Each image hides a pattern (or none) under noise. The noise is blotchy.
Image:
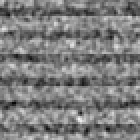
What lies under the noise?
horizontal stripes
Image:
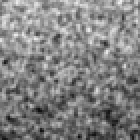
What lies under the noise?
a smooth slope
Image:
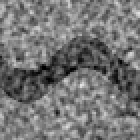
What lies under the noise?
a wavy band
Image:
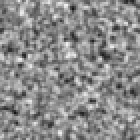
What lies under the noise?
only noise
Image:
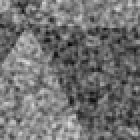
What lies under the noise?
spokes from one point
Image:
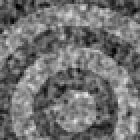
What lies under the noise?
rings round one point
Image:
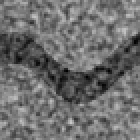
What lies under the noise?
a wavy band
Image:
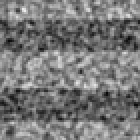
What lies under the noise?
horizontal stripes
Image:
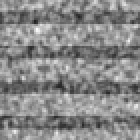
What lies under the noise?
horizontal stripes
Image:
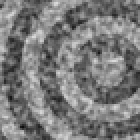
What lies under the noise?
rings round one point
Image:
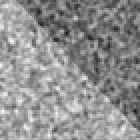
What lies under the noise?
a sharp edge
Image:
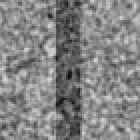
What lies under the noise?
one vertical stripe
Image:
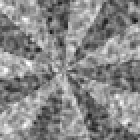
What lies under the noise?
spokes from one point
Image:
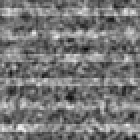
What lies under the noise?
horizontal stripes
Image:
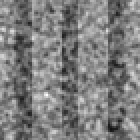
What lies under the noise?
vertical stripes
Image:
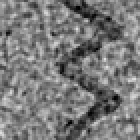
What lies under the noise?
a wavy band
